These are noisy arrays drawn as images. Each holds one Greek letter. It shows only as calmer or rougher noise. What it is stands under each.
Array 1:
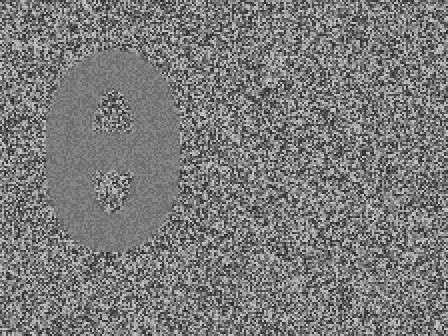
theta
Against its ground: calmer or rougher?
calmer
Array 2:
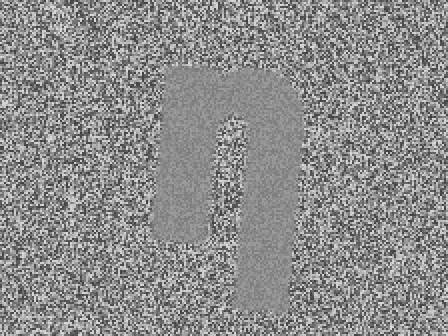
eta
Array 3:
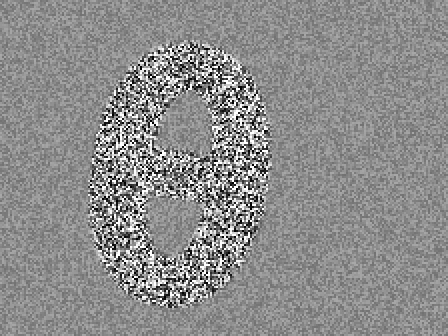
theta
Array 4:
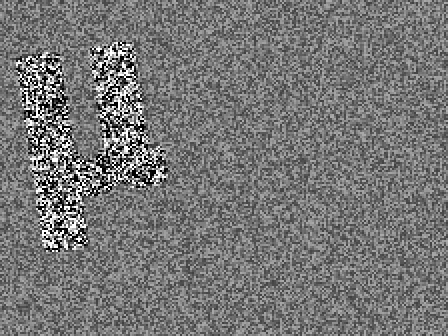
mu
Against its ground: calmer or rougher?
rougher
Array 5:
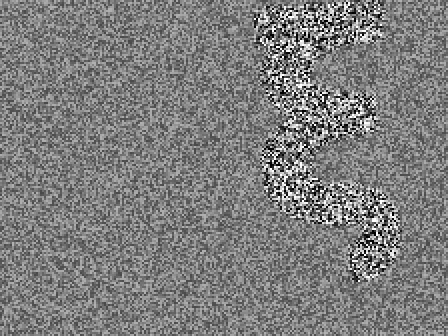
xi
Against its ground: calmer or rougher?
rougher
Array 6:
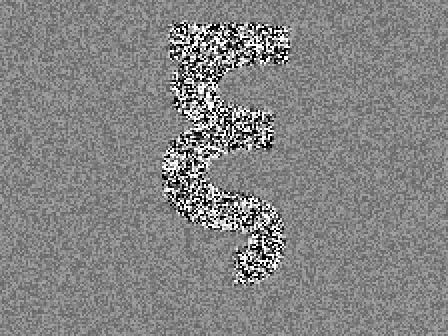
xi
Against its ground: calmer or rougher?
rougher
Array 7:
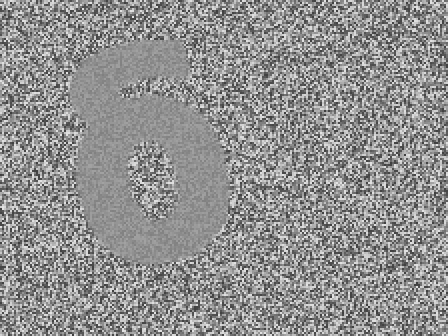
delta
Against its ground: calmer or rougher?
calmer
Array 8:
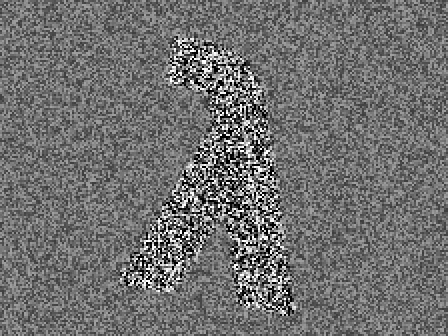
lambda
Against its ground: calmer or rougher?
rougher
